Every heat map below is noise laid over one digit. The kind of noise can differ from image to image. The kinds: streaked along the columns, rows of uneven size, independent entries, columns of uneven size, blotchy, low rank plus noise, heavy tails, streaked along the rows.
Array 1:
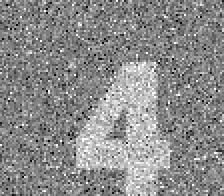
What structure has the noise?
heavy tails
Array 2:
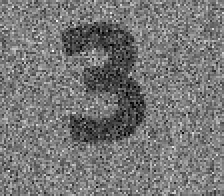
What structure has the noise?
independent entries
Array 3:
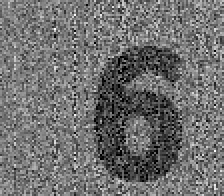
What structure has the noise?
columns of uneven size
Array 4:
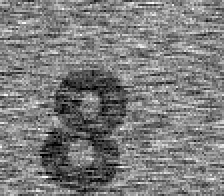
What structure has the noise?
streaked along the rows
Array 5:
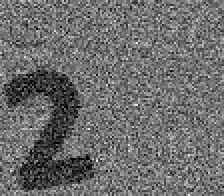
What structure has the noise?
low rank plus noise
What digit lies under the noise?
2
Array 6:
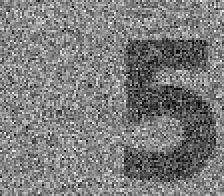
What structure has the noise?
low rank plus noise
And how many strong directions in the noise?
five to eight
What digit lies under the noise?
5
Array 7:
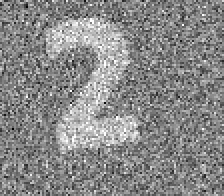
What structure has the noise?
low rank plus noise
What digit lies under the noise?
2
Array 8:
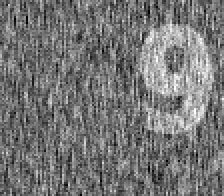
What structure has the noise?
streaked along the columns
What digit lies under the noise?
9
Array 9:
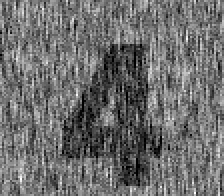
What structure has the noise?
streaked along the columns
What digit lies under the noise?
4
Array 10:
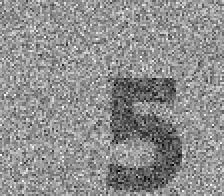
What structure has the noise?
independent entries
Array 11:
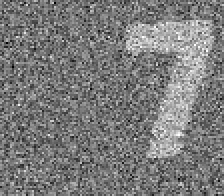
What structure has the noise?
low rank plus noise
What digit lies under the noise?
7
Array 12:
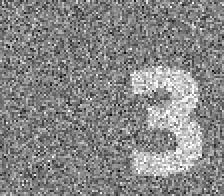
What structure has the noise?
independent entries
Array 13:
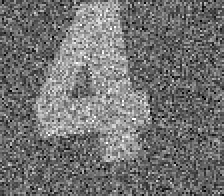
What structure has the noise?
independent entries
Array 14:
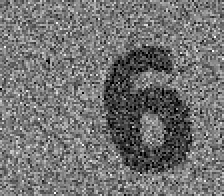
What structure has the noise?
independent entries
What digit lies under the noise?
6
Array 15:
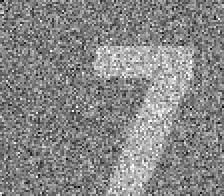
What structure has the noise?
independent entries
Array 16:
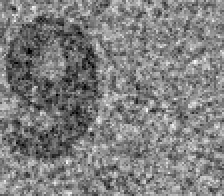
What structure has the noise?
blotchy
